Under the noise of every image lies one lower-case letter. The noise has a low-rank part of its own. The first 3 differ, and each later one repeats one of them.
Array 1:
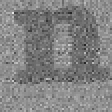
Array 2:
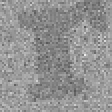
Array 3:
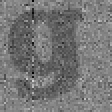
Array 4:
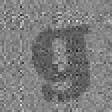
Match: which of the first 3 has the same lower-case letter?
3
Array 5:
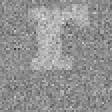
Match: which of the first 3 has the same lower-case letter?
2
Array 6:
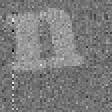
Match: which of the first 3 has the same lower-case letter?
1
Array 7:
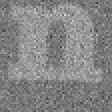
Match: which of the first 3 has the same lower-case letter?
1
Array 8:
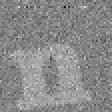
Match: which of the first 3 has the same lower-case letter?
1
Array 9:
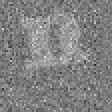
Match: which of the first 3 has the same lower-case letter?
1
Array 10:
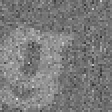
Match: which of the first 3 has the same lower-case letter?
3
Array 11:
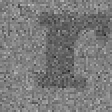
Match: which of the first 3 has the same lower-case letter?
2
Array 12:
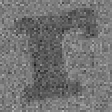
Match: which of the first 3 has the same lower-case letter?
2
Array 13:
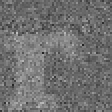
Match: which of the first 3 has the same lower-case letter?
2
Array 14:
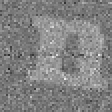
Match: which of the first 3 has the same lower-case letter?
1
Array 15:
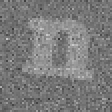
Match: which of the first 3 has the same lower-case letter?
1
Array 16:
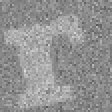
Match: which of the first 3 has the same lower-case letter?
2
